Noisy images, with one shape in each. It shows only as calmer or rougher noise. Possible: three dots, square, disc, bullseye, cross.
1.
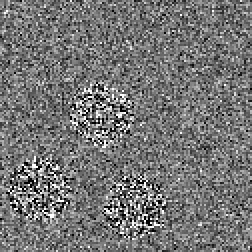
rough three dots
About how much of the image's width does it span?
two thirds
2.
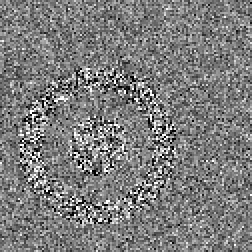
rough bullseye
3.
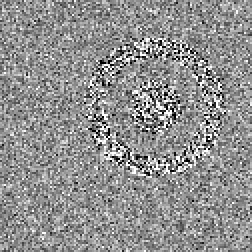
rough bullseye
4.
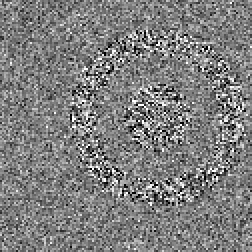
rough bullseye
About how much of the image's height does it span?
two thirds
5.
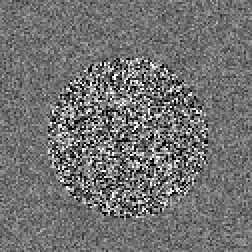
rough disc
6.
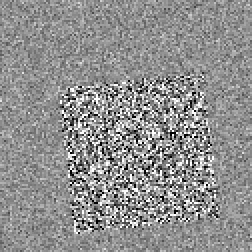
rough square
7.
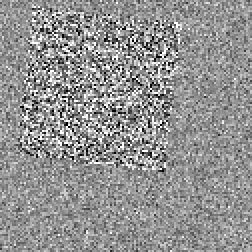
rough square
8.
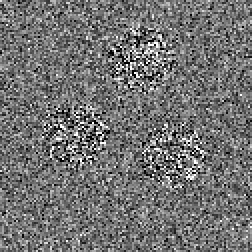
rough three dots
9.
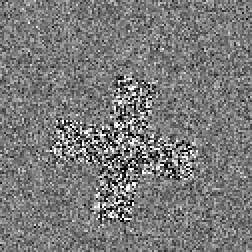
rough cross
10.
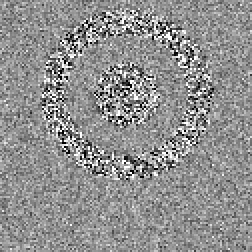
rough bullseye
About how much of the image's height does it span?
two thirds
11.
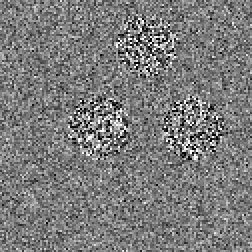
rough three dots
